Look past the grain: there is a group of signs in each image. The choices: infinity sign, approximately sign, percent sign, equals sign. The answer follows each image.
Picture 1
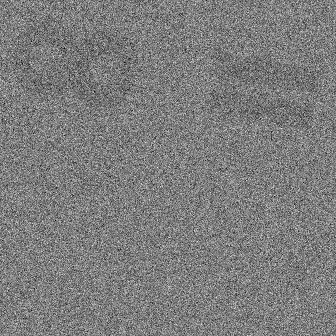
top left: infinity sign; top right: equals sign
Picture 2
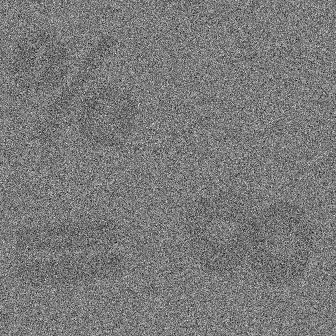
top left: percent sign; bottom left: equals sign; bottom right: infinity sign
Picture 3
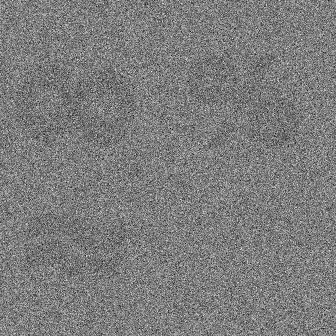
top left: infinity sign; top right: percent sign; bottom left: approximately sign
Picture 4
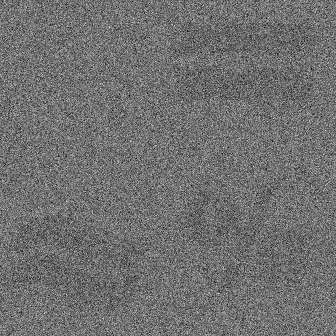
top right: equals sign; bottom left: approximately sign; bottom right: percent sign
